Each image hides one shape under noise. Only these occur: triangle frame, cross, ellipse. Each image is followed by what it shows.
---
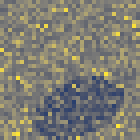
dark ellipse
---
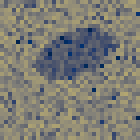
dark ellipse
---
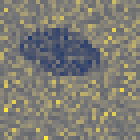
dark ellipse
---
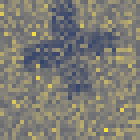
dark cross
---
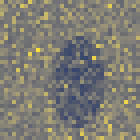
dark ellipse
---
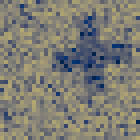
dark cross
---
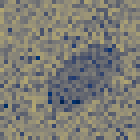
dark ellipse
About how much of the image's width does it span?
half
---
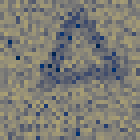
dark triangle frame
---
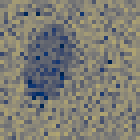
dark ellipse
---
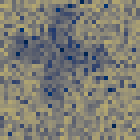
dark cross
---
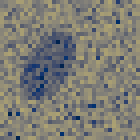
dark ellipse
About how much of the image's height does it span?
half
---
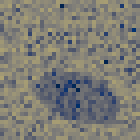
dark ellipse
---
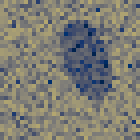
dark ellipse
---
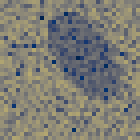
dark ellipse
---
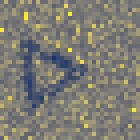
dark triangle frame
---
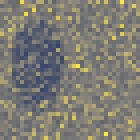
dark ellipse
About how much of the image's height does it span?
two thirds
